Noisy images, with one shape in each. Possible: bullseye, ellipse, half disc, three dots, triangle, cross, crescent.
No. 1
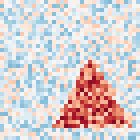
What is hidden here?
red triangle
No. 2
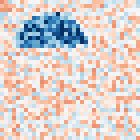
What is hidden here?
blue half disc
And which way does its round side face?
up
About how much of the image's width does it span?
half
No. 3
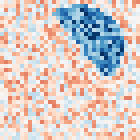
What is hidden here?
blue half disc
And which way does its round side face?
up and right
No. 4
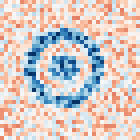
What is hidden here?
blue bullseye
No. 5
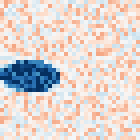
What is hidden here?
blue ellipse, middle left
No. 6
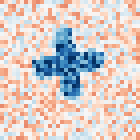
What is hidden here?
blue cross
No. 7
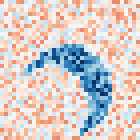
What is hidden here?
blue crescent
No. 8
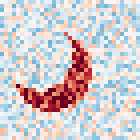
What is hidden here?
red crescent
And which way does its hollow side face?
up and left
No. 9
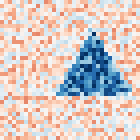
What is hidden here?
blue triangle
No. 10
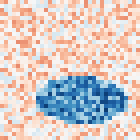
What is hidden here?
blue ellipse
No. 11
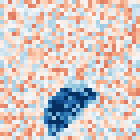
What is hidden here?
blue half disc, bottom middle
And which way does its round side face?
up and left
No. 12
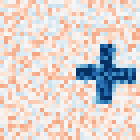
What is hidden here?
blue cross, middle right
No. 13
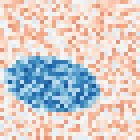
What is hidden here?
blue ellipse
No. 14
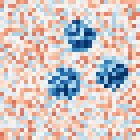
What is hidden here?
blue three dots
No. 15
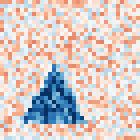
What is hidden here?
blue triangle
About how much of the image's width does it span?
half
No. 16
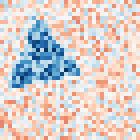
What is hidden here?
blue triangle
